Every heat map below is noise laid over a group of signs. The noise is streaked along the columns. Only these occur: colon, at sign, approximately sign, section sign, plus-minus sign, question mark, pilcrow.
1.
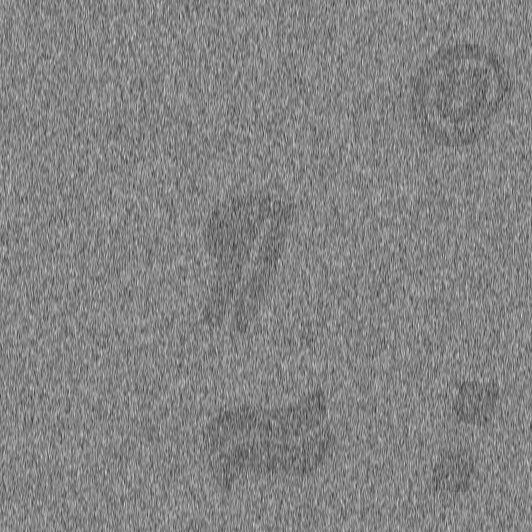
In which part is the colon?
bottom right
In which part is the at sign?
top right
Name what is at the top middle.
nothing
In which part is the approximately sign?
bottom middle
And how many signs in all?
4
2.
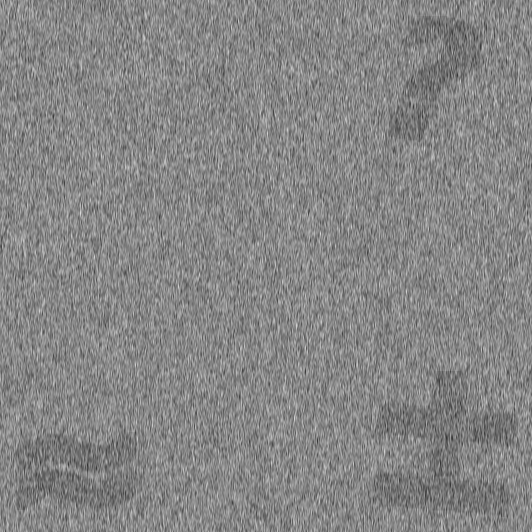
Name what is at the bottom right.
plus-minus sign
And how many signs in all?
3
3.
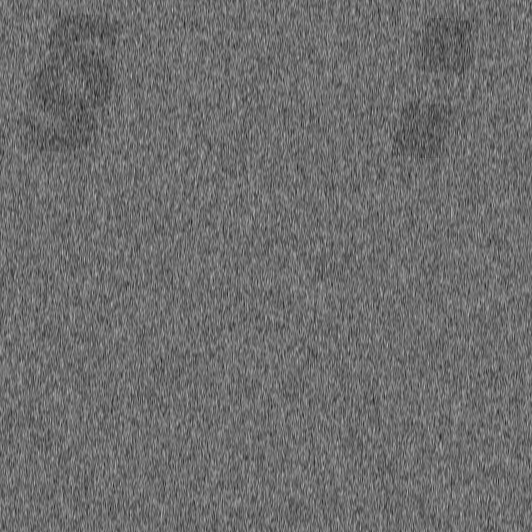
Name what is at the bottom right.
nothing
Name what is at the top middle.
nothing
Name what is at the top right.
colon
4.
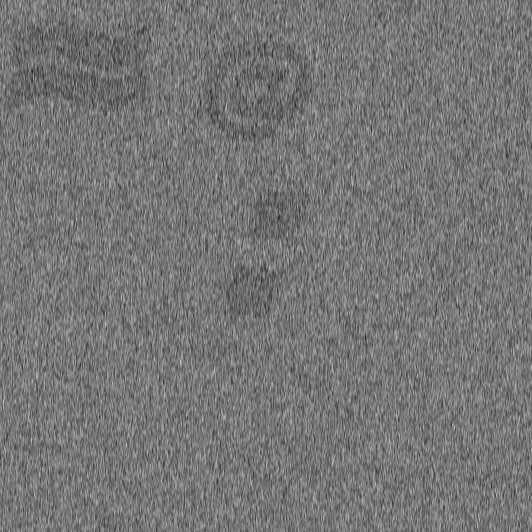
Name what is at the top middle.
at sign
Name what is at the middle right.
nothing
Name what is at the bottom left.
nothing
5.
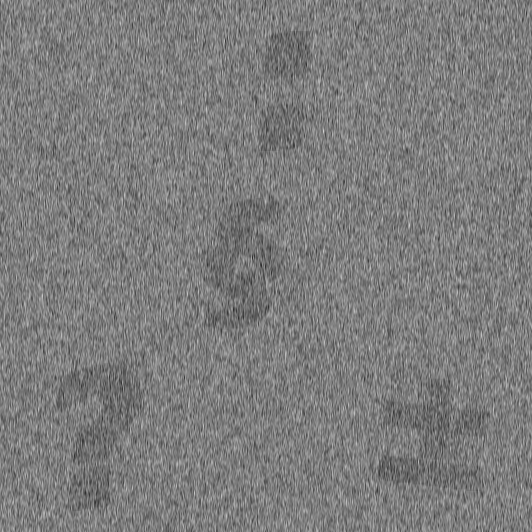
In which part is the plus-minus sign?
bottom right
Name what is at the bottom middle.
nothing
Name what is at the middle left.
nothing
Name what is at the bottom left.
question mark
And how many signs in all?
4
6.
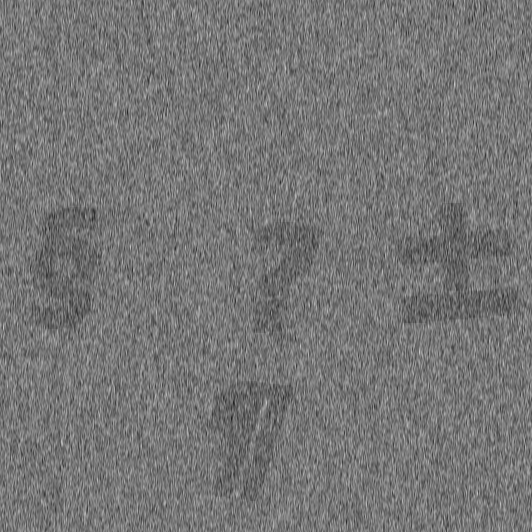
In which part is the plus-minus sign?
middle right
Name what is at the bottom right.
nothing
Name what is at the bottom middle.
pilcrow
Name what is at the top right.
nothing
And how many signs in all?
4
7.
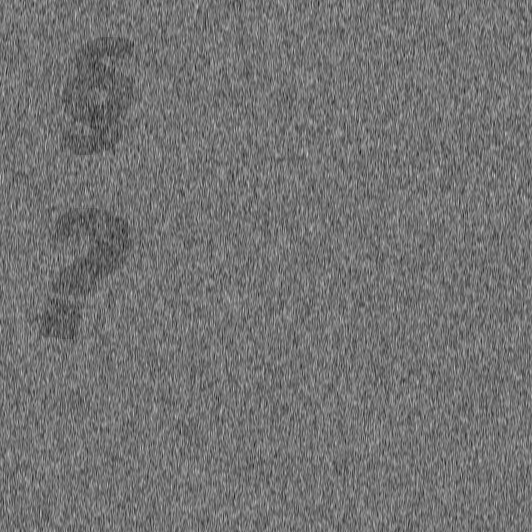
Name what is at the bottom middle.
nothing
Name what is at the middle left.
question mark
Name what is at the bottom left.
nothing
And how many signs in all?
2
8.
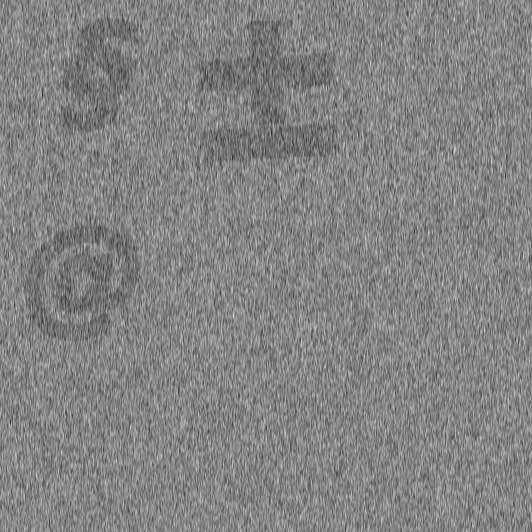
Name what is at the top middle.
plus-minus sign
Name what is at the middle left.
at sign
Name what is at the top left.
section sign
